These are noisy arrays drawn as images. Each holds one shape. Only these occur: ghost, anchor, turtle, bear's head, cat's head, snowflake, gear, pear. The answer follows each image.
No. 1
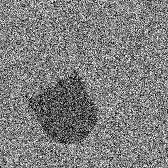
ghost
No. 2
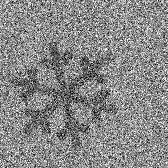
snowflake
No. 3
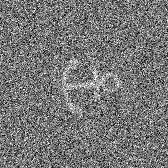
anchor
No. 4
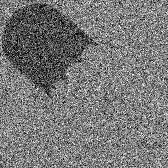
ghost
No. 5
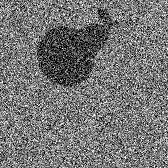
pear
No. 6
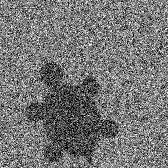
turtle
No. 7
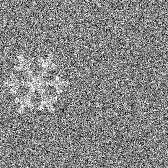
snowflake
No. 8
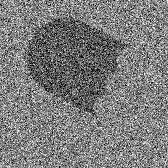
ghost
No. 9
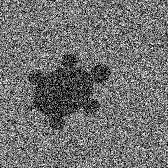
turtle
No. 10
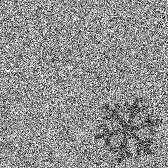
snowflake
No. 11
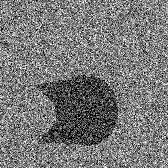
cat's head
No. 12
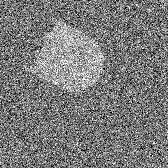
ghost
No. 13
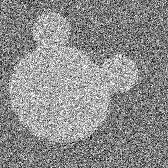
bear's head
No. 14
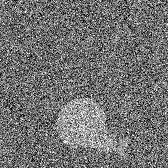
pear
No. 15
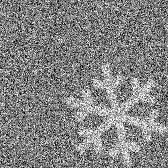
snowflake
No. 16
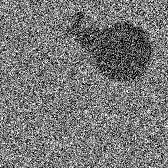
pear
